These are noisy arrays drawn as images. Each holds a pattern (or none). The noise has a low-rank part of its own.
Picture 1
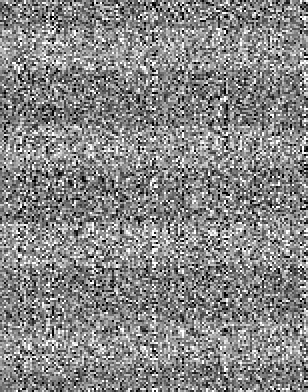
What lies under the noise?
horizontal stripes
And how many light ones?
4
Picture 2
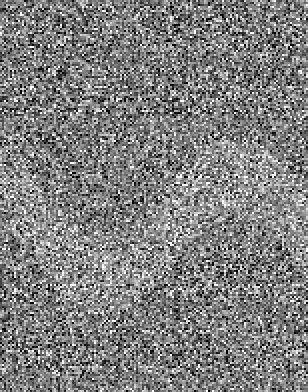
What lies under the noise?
a wavy band
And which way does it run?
left to right
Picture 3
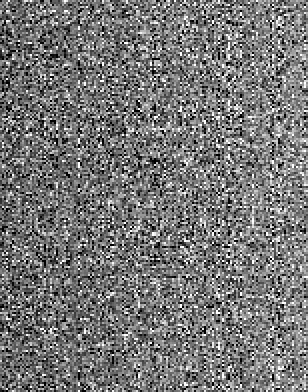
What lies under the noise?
a smooth slope
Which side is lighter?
right
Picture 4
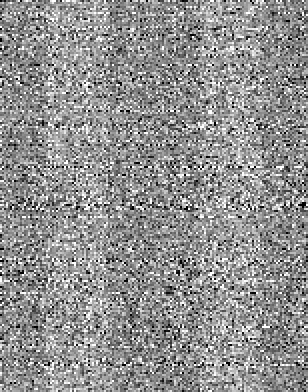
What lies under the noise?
vertical stripes
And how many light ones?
2
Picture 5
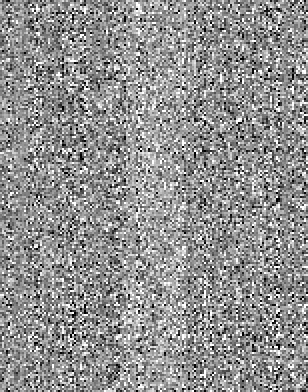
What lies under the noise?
one vertical stripe
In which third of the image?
middle
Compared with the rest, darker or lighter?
lighter
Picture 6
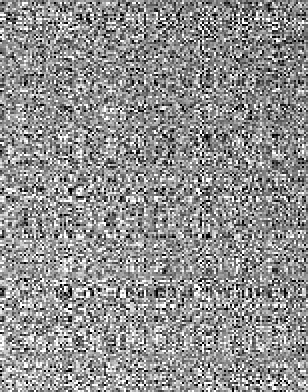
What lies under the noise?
a smooth slope
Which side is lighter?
bottom left
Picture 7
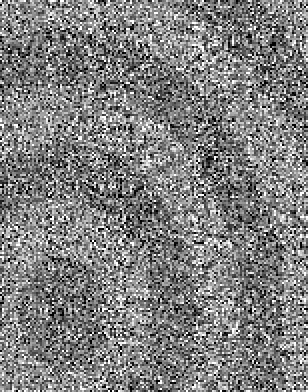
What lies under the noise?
rings round one point
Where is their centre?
bottom left
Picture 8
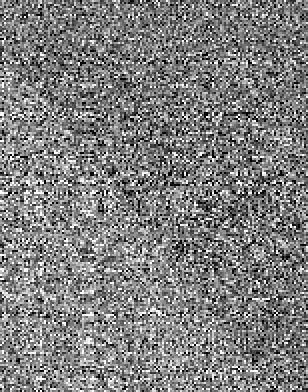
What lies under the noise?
a sharp edge
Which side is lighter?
bottom left
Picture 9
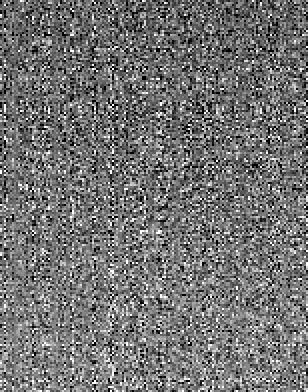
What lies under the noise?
a smooth slope
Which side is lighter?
bottom
